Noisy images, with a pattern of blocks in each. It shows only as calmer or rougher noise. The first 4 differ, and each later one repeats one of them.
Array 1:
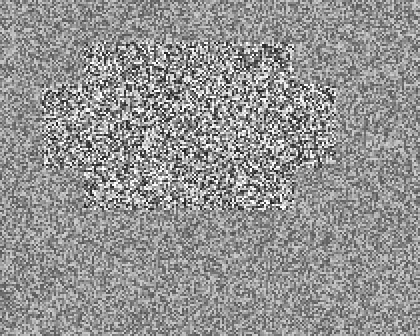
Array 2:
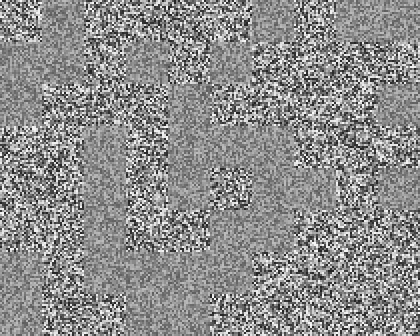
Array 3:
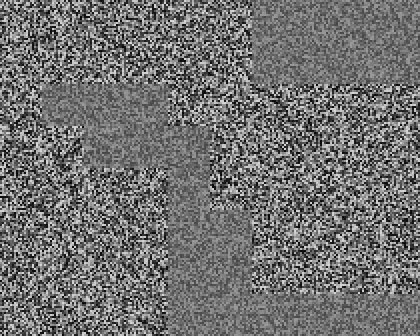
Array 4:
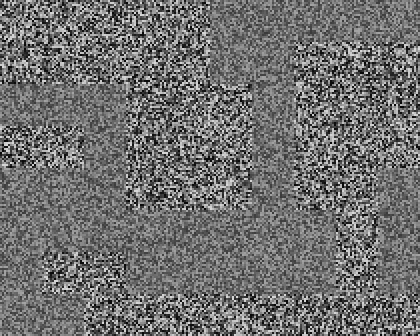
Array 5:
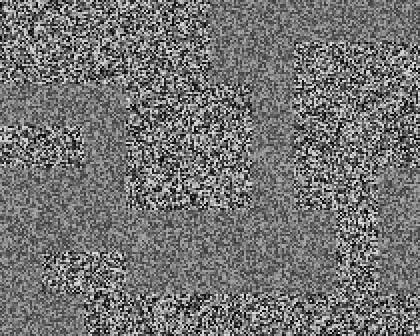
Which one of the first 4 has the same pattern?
4
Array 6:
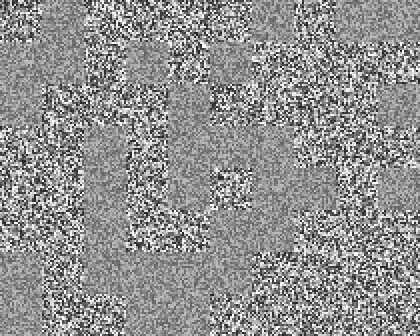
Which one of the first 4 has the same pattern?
2
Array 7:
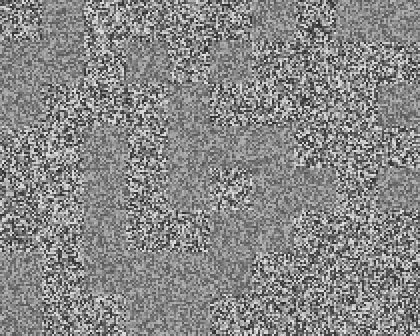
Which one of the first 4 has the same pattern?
2
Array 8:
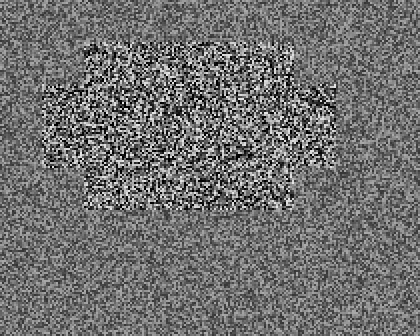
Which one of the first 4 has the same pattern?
1
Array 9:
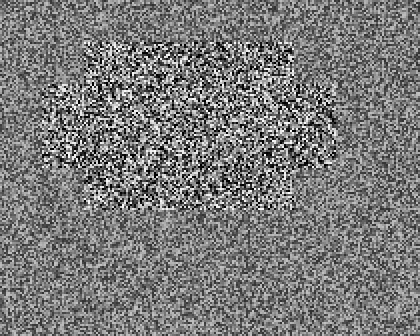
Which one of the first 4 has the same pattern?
1
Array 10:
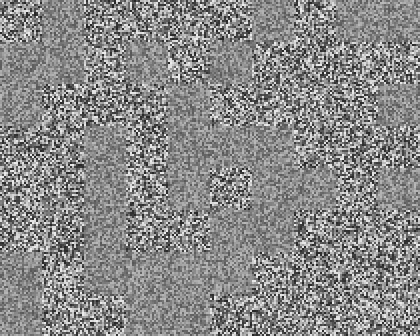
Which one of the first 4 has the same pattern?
2
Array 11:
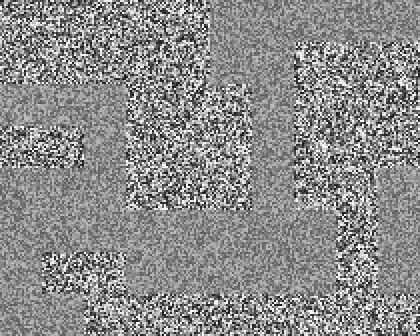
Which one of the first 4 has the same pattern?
4
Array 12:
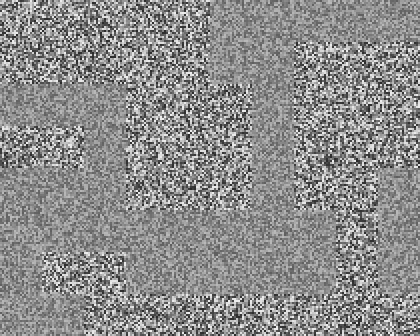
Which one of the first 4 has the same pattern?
4
